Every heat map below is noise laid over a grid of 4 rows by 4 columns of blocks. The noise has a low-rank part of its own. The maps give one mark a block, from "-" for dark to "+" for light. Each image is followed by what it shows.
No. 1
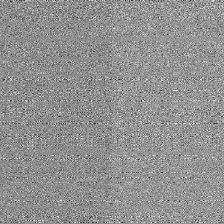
- - + +
- - + +
- - + +
- - + +
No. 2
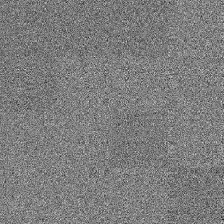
- - - +
- + + +
+ + - +
+ + + -
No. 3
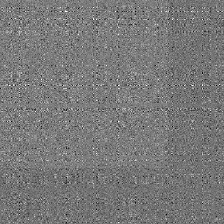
+ + + -
+ + + -
+ + + -
- - - -
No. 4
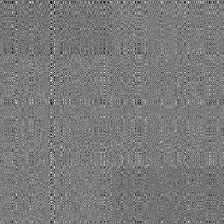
- - + +
+ + + +
+ + + +
+ + - -
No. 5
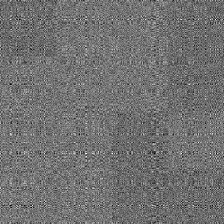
- + + -
+ + + -
+ + - +
+ + - -
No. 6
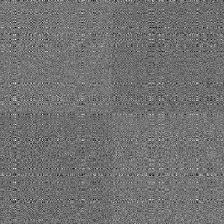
+ + - -
+ + - -
- - + +
- - + +
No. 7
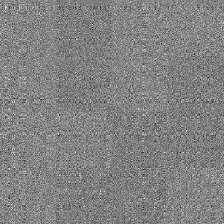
+ - + +
+ - + -
+ + - -
+ - - +
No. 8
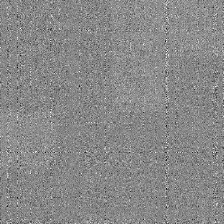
- - + +
- - + -
+ - - -
- - - -
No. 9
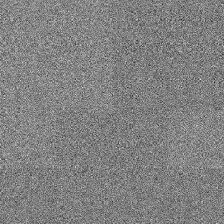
+ + - -
+ + - -
+ - - +
- - - -
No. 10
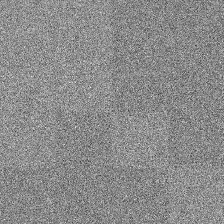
+ + - -
+ + - -
+ - + -
- - - +
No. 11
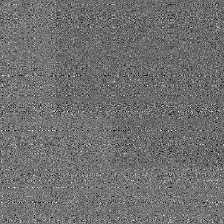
+ - - -
+ - - -
+ + - -
+ + + +
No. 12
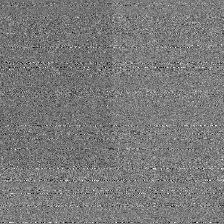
- - + +
- - + +
- - + +
+ + + +
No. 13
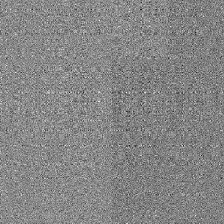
+ + + -
+ + - -
+ + - -
+ + - -
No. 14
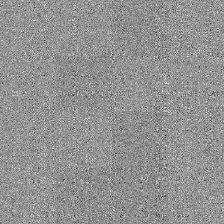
+ + - +
+ - + +
+ + - +
+ - - +
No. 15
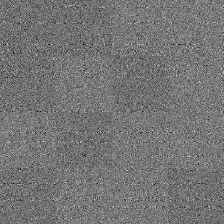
- - + +
- + - +
+ - + +
- + + -
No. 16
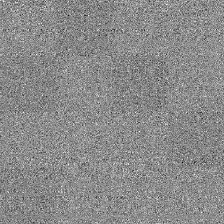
+ - + +
- + - +
+ + + -
- + + +
